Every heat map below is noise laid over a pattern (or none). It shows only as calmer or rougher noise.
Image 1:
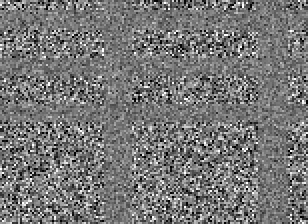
bands of rows crossing bands of columns
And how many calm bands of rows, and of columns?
3 and 2
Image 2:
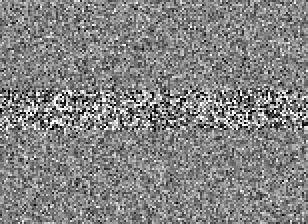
one band of rows
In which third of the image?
middle
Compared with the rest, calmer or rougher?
rougher
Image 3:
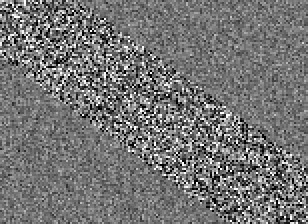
a diagonal band
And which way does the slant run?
top left to bottom right
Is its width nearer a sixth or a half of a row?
a half
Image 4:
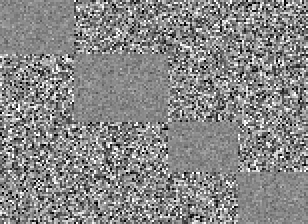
blocks along the diagonal
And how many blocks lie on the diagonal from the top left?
4
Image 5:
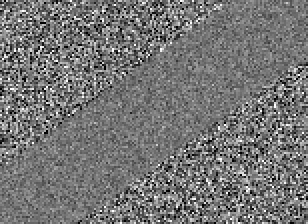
a diagonal band
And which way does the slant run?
bottom left to top right
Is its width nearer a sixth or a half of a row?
a half
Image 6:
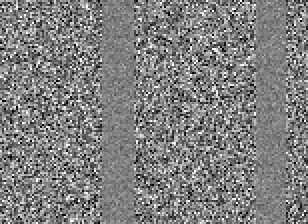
bands of columns
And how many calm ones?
2
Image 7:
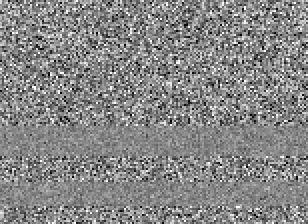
bands of rows
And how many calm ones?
2
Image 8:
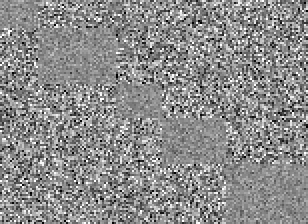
blocks along the diagonal
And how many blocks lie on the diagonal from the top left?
5
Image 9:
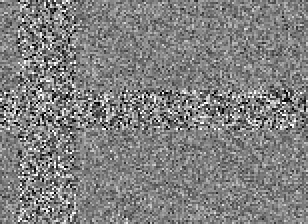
bands of rows crossing bands of columns
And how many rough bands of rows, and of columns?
1 and 1
